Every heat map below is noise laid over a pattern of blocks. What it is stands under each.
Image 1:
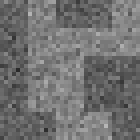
no symmetry
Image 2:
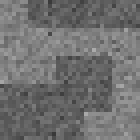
no symmetry
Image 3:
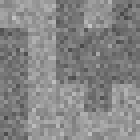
no symmetry
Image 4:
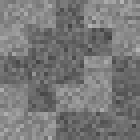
mirrored about the diagonal from the top left
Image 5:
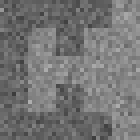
top and bottom mirror each other
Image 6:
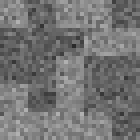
no symmetry
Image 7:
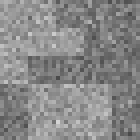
no symmetry
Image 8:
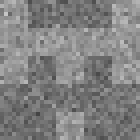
left and right mirror each other
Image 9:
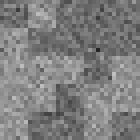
no symmetry
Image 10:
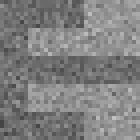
top and bottom mirror each other
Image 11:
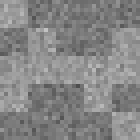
the same after a half turn
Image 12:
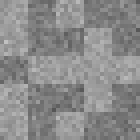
top and bottom mirror each other
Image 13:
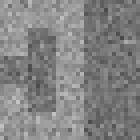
top and bottom mirror each other
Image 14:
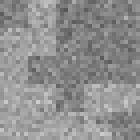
mirrored about the diagonal from the bottom left
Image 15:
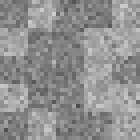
top and bottom mirror each other
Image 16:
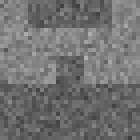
left and right mirror each other
